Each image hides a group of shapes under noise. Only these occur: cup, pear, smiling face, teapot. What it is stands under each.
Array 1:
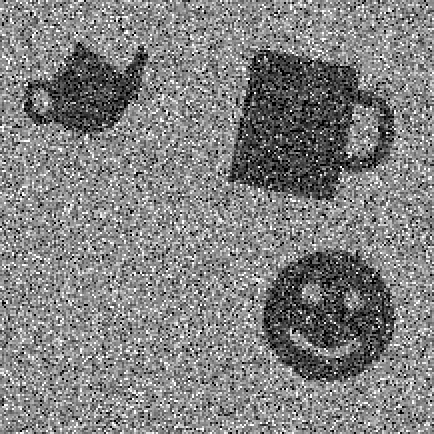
top left: teapot; top right: cup; bottom right: smiling face
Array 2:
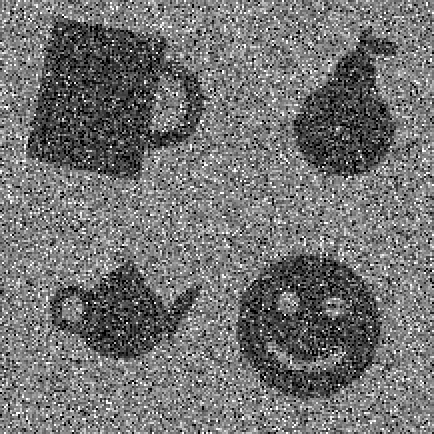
top left: cup; top right: pear; bottom left: teapot; bottom right: smiling face
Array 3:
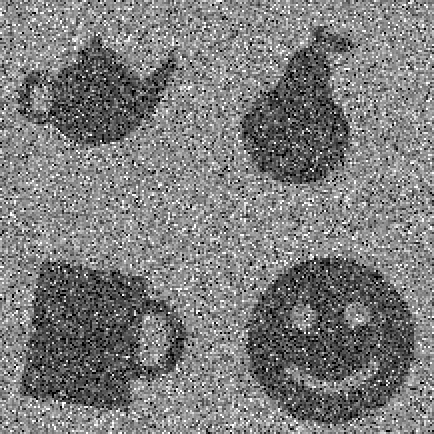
top left: teapot; top right: pear; bottom left: cup; bottom right: smiling face
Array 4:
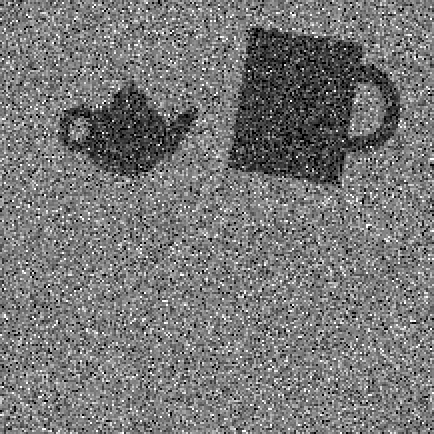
top left: teapot; top right: cup
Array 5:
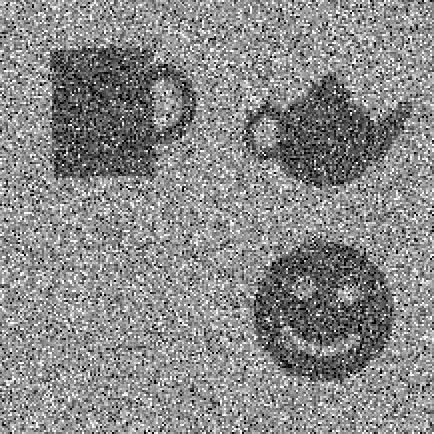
top left: cup; top right: teapot; bottom right: smiling face
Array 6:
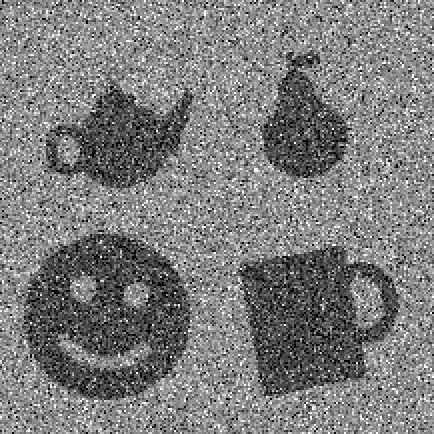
top left: teapot; top right: pear; bottom left: smiling face; bottom right: cup
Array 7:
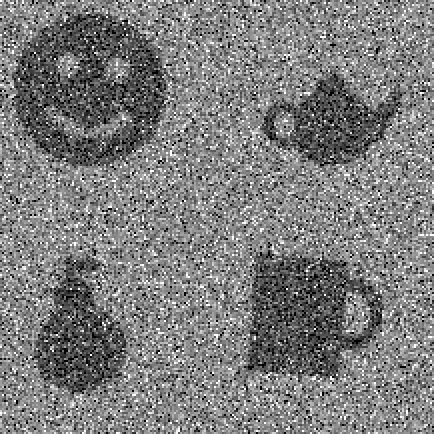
top left: smiling face; top right: teapot; bottom left: pear; bottom right: cup
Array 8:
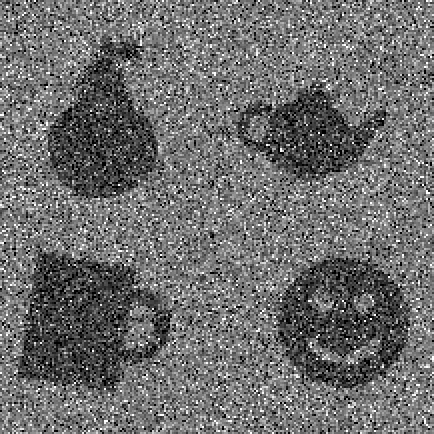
top left: pear; top right: teapot; bottom left: cup; bottom right: smiling face
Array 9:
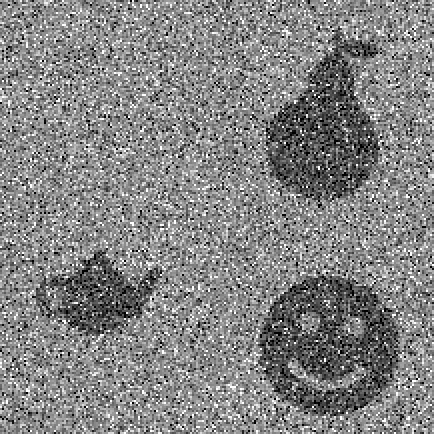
top right: pear; bottom left: teapot; bottom right: smiling face
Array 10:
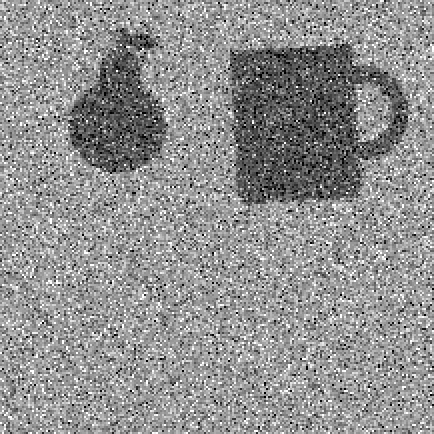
top left: pear; top right: cup
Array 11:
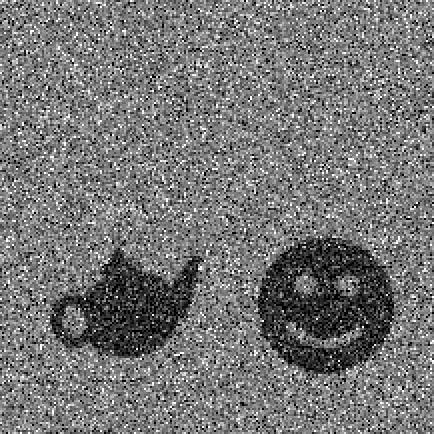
bottom left: teapot; bottom right: smiling face
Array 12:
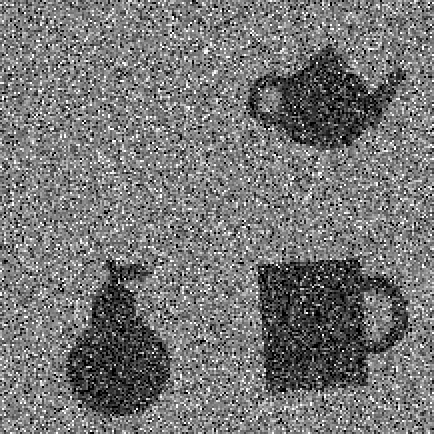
top right: teapot; bottom left: pear; bottom right: cup
